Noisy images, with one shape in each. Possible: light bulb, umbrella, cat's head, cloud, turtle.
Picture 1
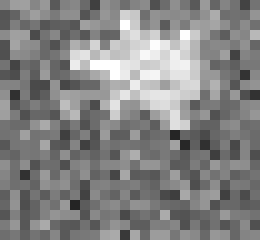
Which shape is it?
turtle
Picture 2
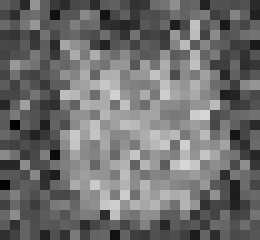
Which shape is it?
cat's head
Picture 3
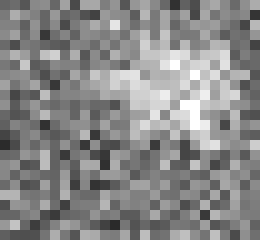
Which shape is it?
turtle
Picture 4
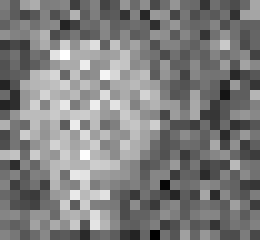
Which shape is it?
light bulb
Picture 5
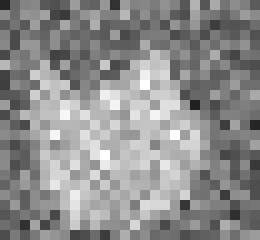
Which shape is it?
cat's head
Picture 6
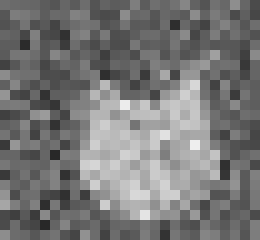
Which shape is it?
cat's head
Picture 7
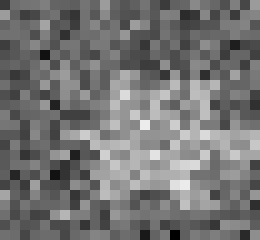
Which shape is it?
turtle
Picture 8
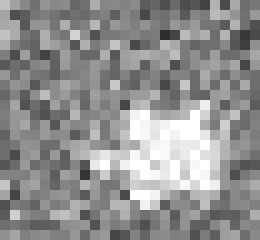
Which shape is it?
turtle
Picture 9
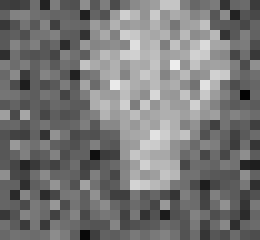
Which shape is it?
light bulb
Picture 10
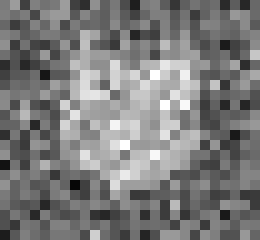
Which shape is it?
cat's head
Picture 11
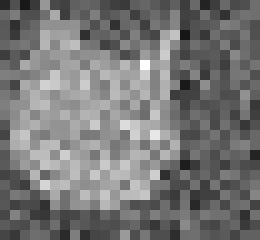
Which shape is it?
cat's head
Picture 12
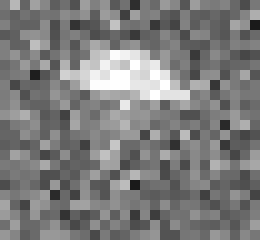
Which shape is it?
umbrella
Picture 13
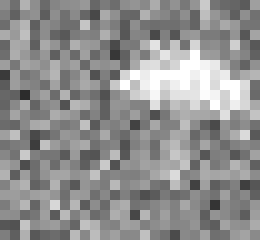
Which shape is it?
umbrella
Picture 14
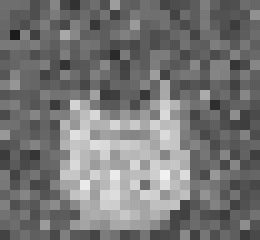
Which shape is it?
cat's head
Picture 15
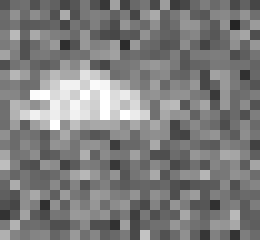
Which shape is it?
umbrella
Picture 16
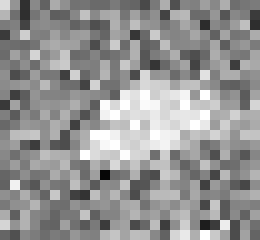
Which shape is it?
umbrella
